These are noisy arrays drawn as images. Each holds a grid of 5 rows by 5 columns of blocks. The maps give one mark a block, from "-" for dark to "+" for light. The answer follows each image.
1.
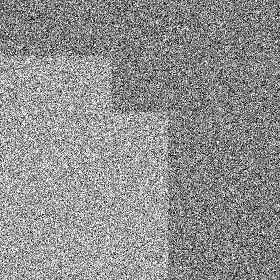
- - - - -
+ + - - -
+ + + - -
+ + + - -
+ + + - -
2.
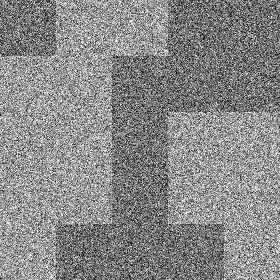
- + + - -
+ + - - -
+ + - + +
+ + - + +
+ - - - +
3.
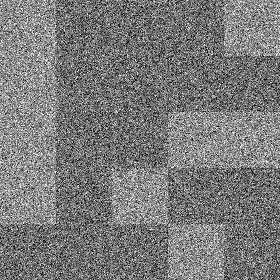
+ - - - +
+ - - - -
+ - - + +
+ - + - -
- - - + -
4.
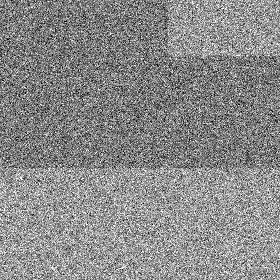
- - - + +
- - - - -
- - - - -
+ + + + +
+ + + + +
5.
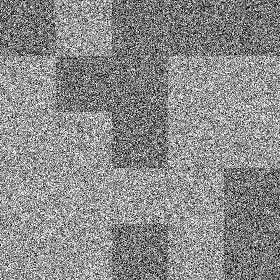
- + - - -
+ - - + +
+ + - + +
+ + + + -
+ + - + -
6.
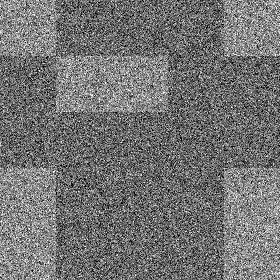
+ - - - +
- + + - -
- - - - -
+ - - - +
+ - - - +
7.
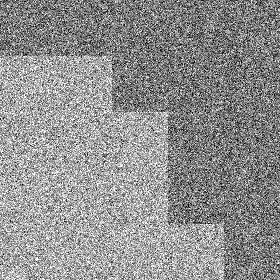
- - - - -
+ + - - -
+ + + - -
+ + + - -
+ + + + -
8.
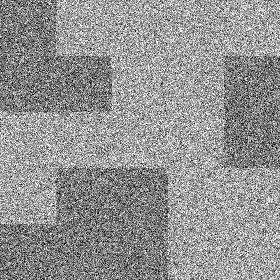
- + + + +
- - + + -
+ + + + -
+ - - + +
- - - + +
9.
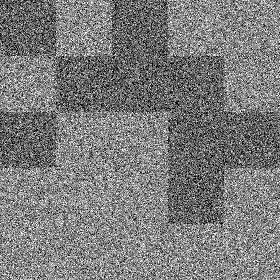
- + - + +
+ - - - +
- + + - -
+ + + - +
+ + + + +
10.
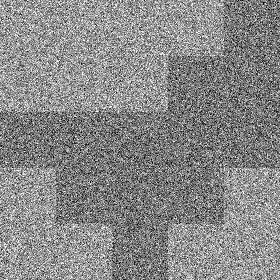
+ + + + -
+ + + - -
- - - - -
+ - - - +
+ + - + +
